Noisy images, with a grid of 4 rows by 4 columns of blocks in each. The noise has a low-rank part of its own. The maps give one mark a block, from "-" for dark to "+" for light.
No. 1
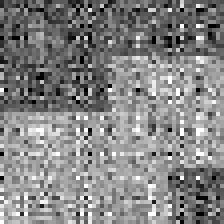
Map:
----
--++
++++
+++-
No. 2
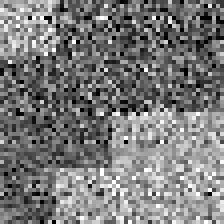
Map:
+---
----
--++
-+++
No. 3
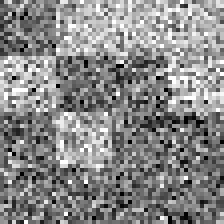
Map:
-+++
+--+
-+--
----
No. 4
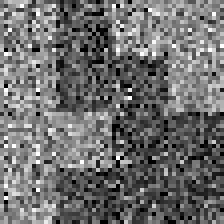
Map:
+-++
+--+
++--
+---
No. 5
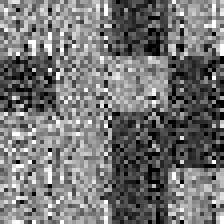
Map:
++-+
-++-
++--
++-+
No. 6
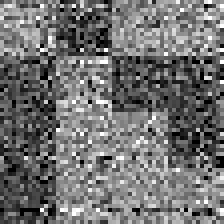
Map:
+-++
-+--
-++-
-+++
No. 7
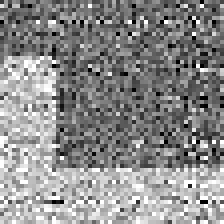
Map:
----
+---
+---
++++
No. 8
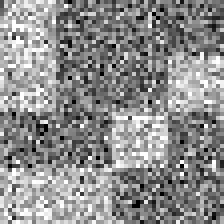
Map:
+---
+--+
--+-
++--
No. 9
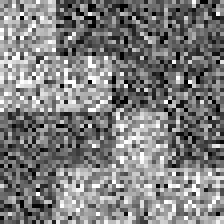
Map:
+---
++--
--+-
-+++
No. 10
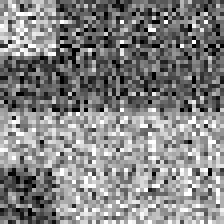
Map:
+---
----
++++
-+++
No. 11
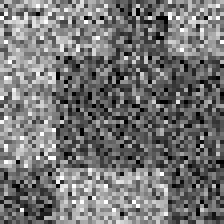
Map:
++-+
+---
+---
-++-
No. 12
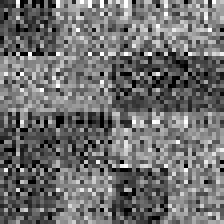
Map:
-+++
++--
--++
-+-+
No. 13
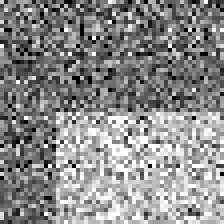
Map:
----
----
-+++
-+++
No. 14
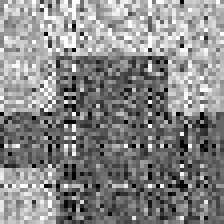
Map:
++++
+--+
----
+---
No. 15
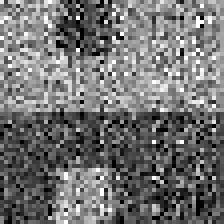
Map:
+-++
++++
----
-+--
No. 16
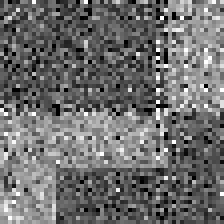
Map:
---+
---+
+++-
+---
